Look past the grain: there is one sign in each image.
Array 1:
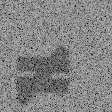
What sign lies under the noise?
not-equal sign
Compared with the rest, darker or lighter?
darker
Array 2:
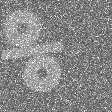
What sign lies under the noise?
percent sign
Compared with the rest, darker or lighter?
lighter
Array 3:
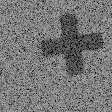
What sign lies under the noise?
plus sign
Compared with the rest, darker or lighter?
darker
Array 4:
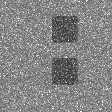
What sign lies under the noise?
colon
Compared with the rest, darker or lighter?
darker
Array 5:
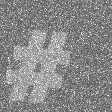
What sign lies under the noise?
hash sign
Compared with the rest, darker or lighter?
lighter
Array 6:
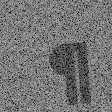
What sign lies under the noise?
pilcrow
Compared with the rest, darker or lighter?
darker
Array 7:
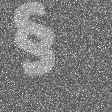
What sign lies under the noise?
section sign
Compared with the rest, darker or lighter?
lighter
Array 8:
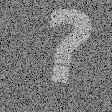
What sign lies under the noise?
question mark
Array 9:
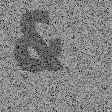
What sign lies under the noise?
ampersand
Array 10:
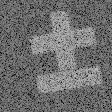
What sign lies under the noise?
plus-minus sign
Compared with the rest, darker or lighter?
lighter
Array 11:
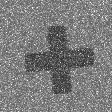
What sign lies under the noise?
plus sign
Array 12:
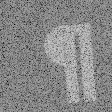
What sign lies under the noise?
pilcrow
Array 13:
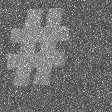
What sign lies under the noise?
hash sign
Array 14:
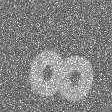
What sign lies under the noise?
infinity sign
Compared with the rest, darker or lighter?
lighter
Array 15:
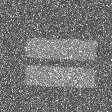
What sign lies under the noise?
equals sign
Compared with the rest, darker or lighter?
lighter
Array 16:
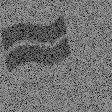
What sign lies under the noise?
approximately sign
